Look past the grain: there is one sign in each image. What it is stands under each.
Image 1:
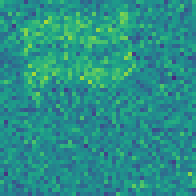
light approximately sign
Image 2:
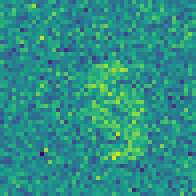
light section sign
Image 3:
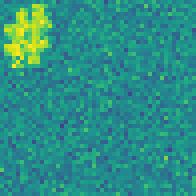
light hash sign, top left
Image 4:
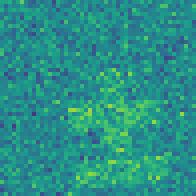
light plus-minus sign
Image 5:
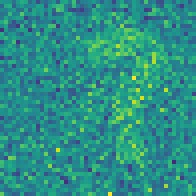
light question mark
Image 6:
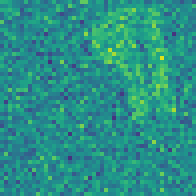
light pilcrow
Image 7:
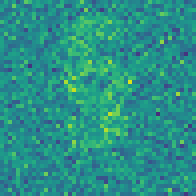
light section sign
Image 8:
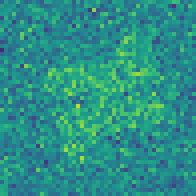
light not-equal sign
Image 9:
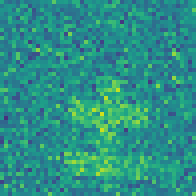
light plus-minus sign
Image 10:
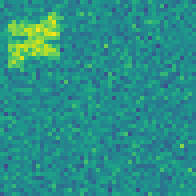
light not-equal sign, top left
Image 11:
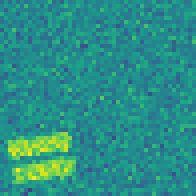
light equals sign, bottom left
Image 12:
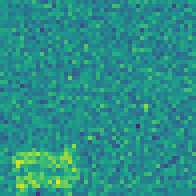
light approximately sign, bottom left
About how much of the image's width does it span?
a third
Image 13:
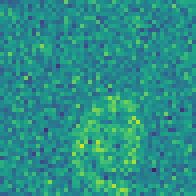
light at sign
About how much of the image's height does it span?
half
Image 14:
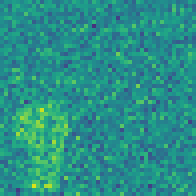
light pilcrow, bottom left
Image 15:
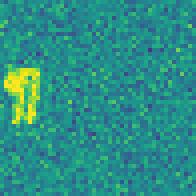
light pilcrow, middle left
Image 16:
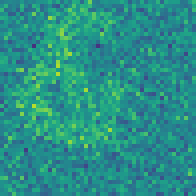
light ampersand
